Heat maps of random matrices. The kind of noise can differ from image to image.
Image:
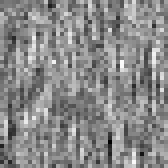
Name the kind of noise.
streaked along the columns
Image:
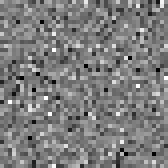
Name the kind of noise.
heavy tails
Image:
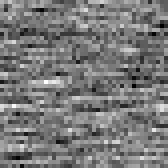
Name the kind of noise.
streaked along the rows
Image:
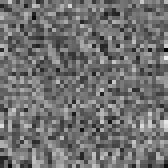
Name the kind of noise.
low rank plus noise
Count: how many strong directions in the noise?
two
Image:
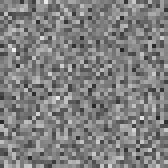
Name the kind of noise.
independent entries
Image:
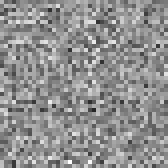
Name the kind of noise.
low rank plus noise
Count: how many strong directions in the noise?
three or four
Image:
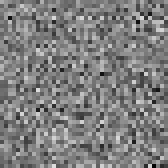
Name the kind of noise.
low rank plus noise
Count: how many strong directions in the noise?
two
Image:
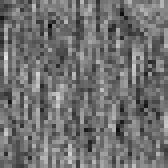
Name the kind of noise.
streaked along the columns
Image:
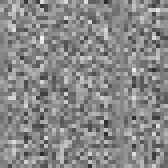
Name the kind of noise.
columns of uneven size
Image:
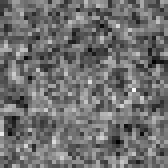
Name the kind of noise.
blotchy
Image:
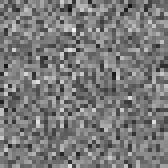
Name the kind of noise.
low rank plus noise
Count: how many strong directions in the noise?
three or four
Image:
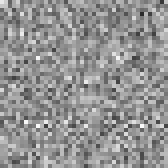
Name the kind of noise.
low rank plus noise
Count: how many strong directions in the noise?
three or four
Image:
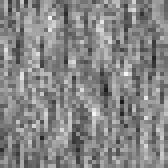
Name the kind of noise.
streaked along the columns
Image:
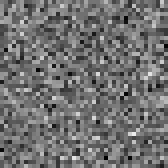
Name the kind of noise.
independent entries
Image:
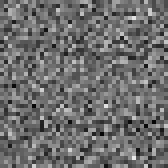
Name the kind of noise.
low rank plus noise
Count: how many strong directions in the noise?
five to eight
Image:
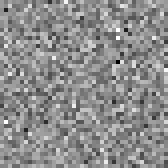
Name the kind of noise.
independent entries
